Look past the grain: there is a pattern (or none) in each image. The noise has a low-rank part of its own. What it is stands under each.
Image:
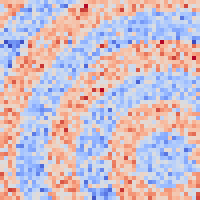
rings round one point
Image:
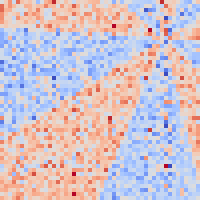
spokes from one point
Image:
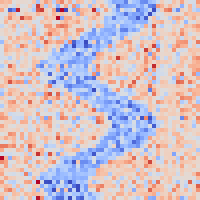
a wavy band
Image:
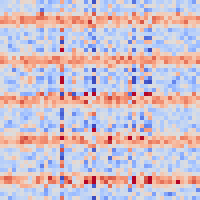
horizontal stripes
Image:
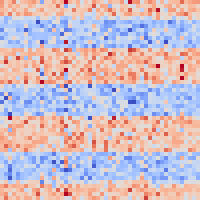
horizontal stripes
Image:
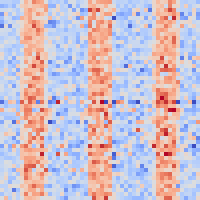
vertical stripes
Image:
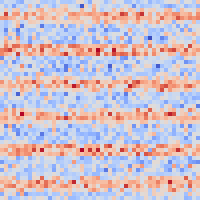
horizontal stripes
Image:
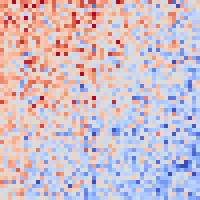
a smooth slope
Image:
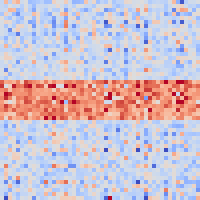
one horizontal stripe
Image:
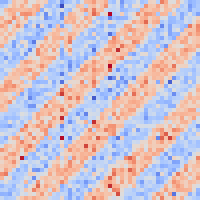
diagonal stripes
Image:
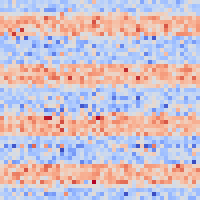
horizontal stripes
